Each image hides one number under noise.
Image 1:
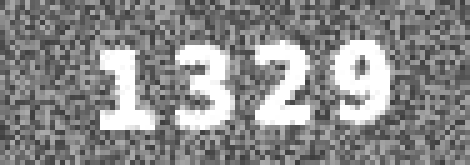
1329
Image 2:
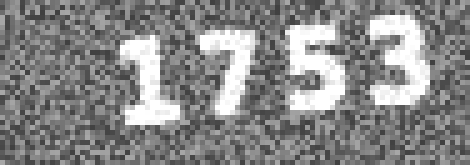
1753
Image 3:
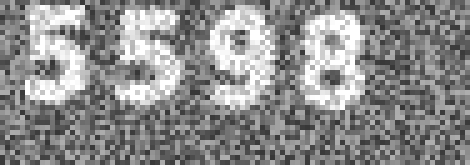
5598
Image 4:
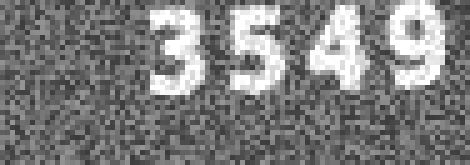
3549
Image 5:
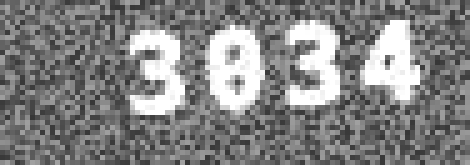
3034
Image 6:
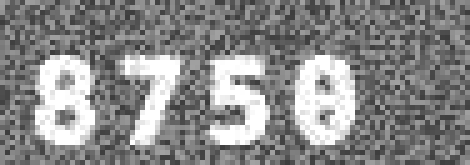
8750
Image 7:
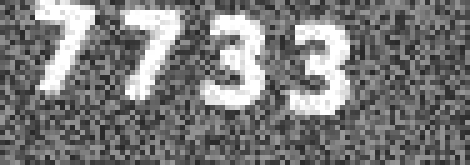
7733
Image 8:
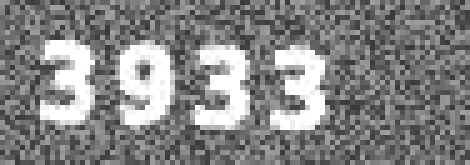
3933
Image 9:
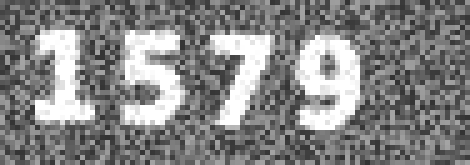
1579
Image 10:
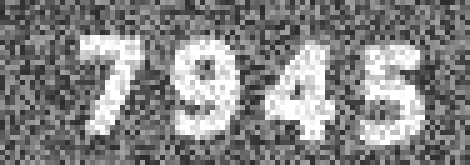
7945
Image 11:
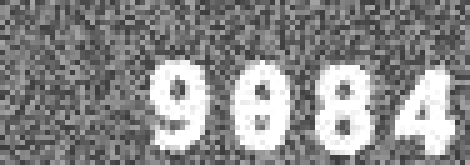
9084
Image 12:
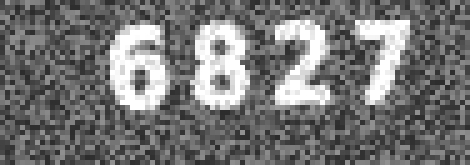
6827
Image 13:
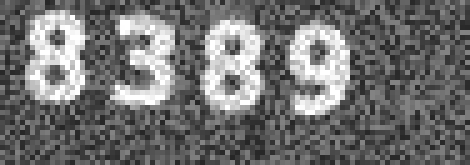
8389
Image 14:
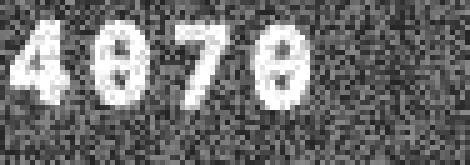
4070
